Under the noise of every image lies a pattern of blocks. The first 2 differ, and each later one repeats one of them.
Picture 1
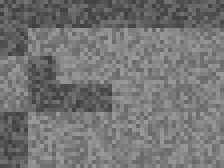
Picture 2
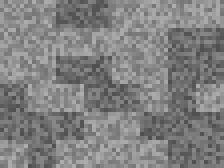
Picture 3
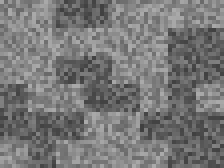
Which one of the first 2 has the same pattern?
2
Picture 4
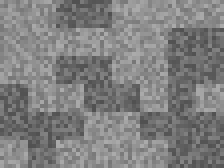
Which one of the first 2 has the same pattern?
2
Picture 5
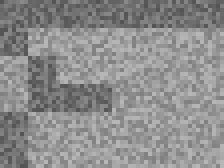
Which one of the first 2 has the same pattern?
1
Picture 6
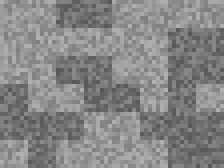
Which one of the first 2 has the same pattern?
2
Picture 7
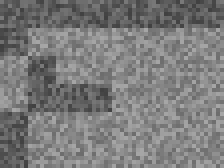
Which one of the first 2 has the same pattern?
1
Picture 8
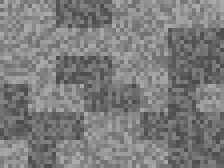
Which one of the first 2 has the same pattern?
2
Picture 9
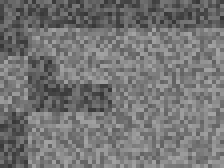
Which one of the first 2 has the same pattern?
1
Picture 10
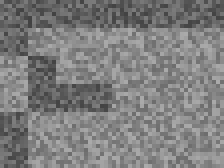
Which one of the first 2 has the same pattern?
1
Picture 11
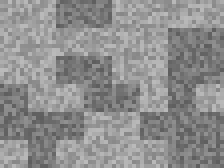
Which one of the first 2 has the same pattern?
2
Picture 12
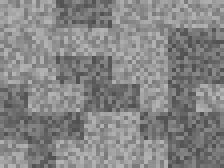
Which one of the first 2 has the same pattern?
2
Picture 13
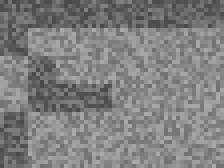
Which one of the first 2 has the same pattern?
1
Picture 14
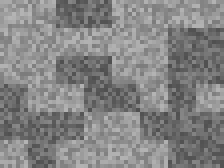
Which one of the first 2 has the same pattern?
2
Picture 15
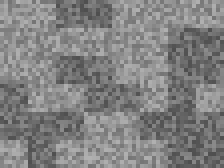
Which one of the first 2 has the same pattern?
2
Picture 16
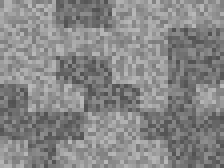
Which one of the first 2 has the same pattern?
2
